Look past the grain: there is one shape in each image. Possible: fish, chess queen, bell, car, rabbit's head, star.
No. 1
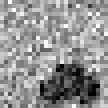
car
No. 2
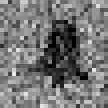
bell
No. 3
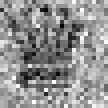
chess queen
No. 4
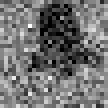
bell
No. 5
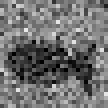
fish
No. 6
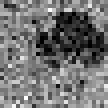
car
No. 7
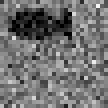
fish
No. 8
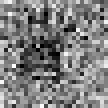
chess queen
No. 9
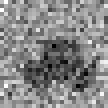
car
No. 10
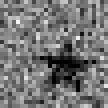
star
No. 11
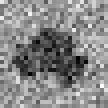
car
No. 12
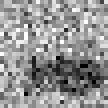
fish
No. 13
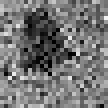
bell
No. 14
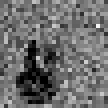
rabbit's head
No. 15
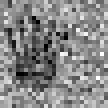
chess queen
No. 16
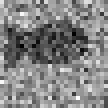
fish
